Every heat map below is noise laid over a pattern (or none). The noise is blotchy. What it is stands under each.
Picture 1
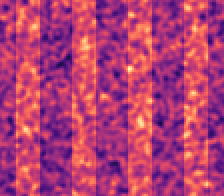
vertical stripes
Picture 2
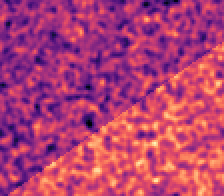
a sharp edge
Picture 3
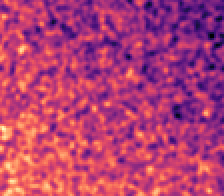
a smooth slope
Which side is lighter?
bottom left
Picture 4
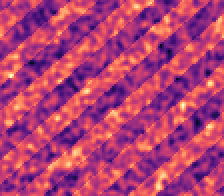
diagonal stripes
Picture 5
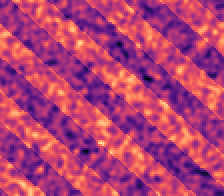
diagonal stripes
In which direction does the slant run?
top left to bottom right
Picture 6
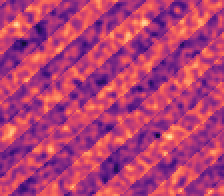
diagonal stripes
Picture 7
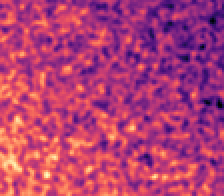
a smooth slope
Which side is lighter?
bottom left
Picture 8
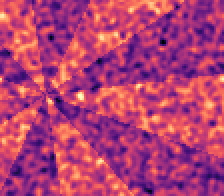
spokes from one point
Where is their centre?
middle left
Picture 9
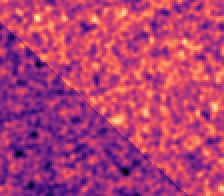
a sharp edge
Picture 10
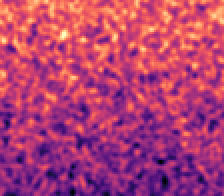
a smooth slope
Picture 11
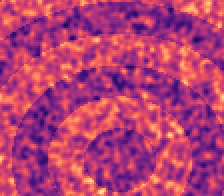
rings round one point
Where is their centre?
bottom middle
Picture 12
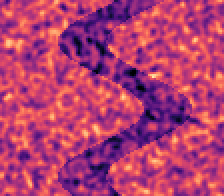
a wavy band
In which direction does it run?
top to bottom
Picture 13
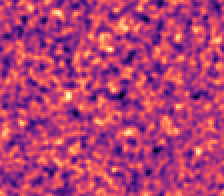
only noise
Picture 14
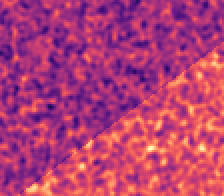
a sharp edge
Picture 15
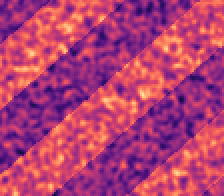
diagonal stripes
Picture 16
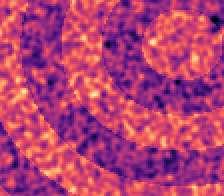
rings round one point
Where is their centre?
top right
